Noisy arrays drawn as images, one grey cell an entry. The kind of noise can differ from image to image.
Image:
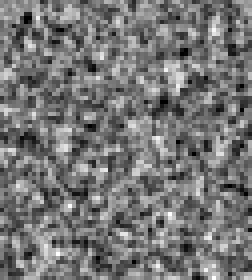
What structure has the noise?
blotchy
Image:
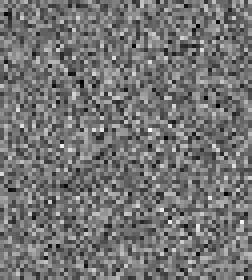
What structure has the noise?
independent entries
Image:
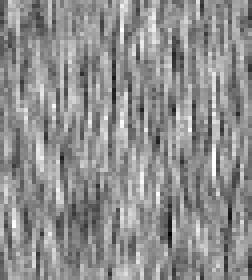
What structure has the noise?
streaked along the columns
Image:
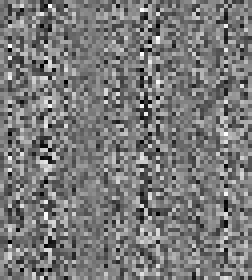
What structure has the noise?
columns of uneven size
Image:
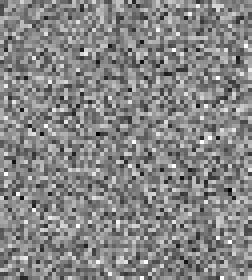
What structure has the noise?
independent entries
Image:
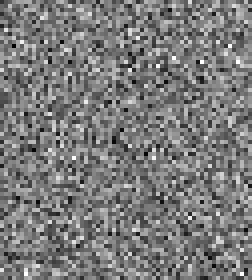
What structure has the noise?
independent entries
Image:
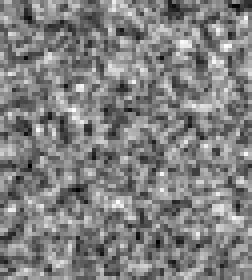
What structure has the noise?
blotchy
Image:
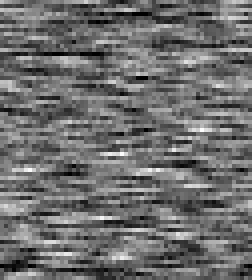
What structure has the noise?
streaked along the rows
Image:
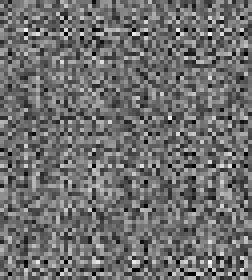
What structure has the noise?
low rank plus noise
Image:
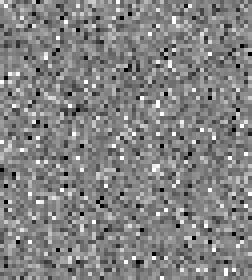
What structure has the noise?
heavy tails
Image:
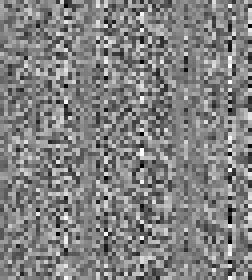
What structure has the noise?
columns of uneven size
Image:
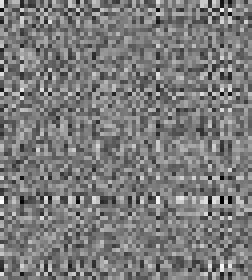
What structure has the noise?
low rank plus noise
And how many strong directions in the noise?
one
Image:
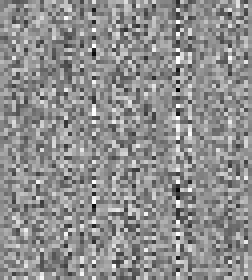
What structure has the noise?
columns of uneven size
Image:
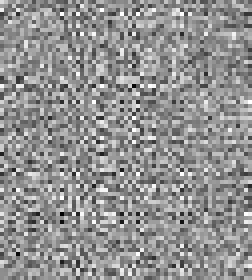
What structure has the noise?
low rank plus noise
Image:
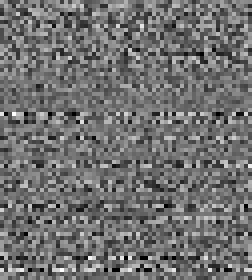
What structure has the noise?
rows of uneven size
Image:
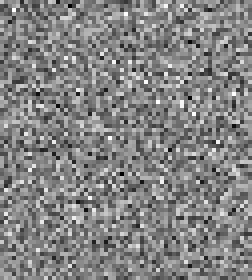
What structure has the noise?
independent entries
